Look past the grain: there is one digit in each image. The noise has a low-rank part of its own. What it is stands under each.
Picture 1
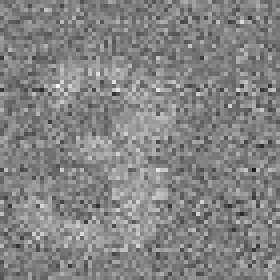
3
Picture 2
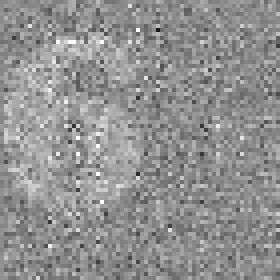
6
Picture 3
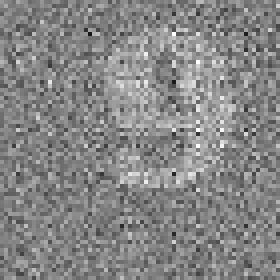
9
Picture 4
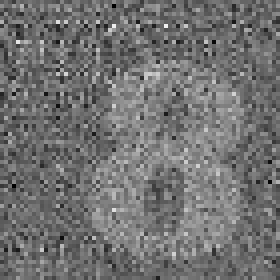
8
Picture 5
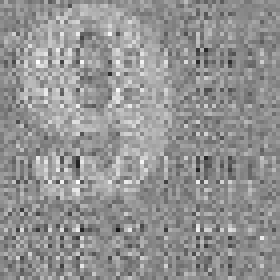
9
